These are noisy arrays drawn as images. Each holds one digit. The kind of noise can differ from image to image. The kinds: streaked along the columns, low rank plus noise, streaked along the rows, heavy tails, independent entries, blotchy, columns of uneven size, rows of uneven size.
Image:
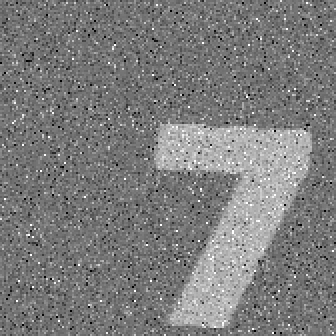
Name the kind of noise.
heavy tails
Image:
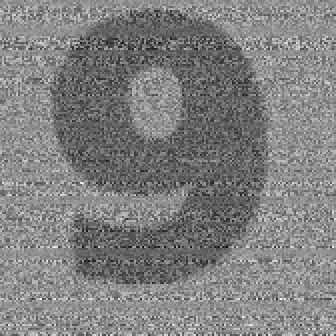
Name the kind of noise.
rows of uneven size
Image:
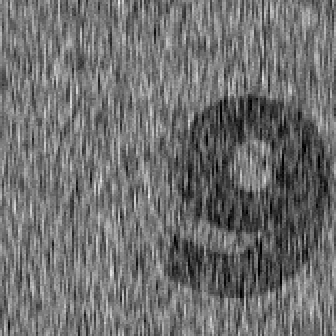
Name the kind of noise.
streaked along the columns
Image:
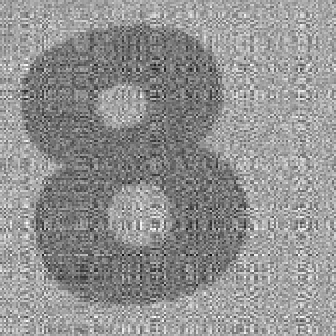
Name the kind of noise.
low rank plus noise
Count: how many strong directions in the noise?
two
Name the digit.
8
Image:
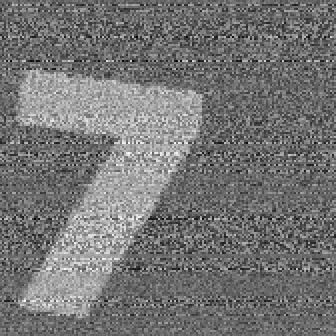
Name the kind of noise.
rows of uneven size
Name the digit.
7
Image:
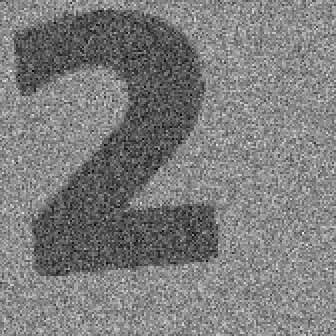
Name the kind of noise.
independent entries
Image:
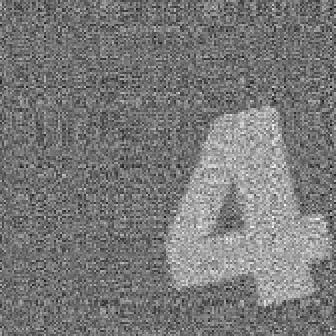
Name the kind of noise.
low rank plus noise
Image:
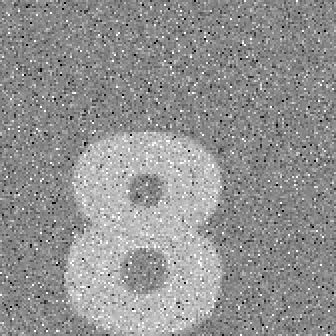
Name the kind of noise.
heavy tails
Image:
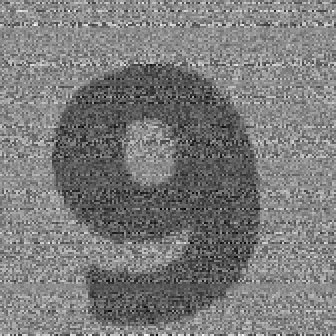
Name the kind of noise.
rows of uneven size
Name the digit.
9
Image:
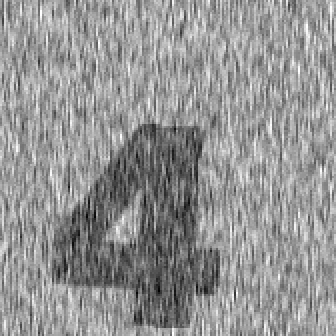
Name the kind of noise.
streaked along the columns
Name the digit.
4
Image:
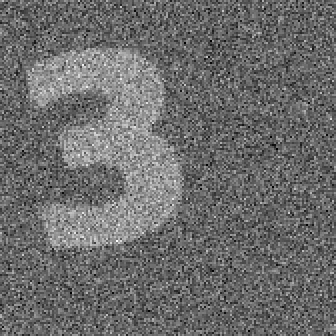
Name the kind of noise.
independent entries
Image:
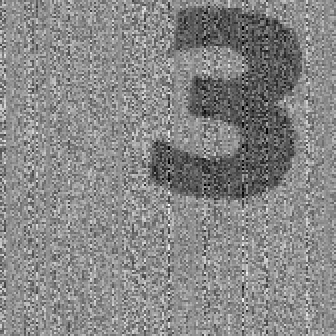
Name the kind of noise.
columns of uneven size
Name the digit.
3
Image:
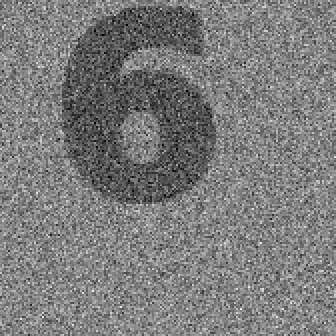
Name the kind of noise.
independent entries
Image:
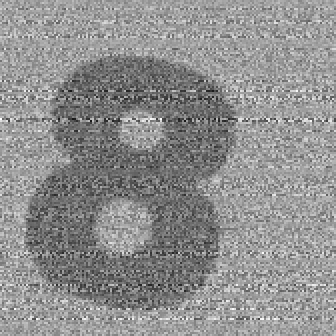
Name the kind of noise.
rows of uneven size
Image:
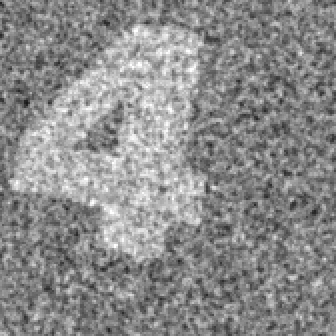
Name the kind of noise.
blotchy
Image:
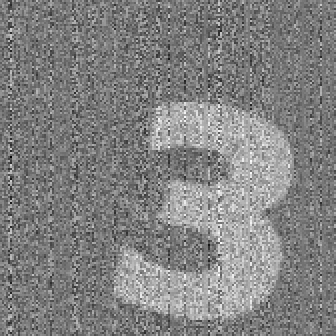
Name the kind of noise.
columns of uneven size
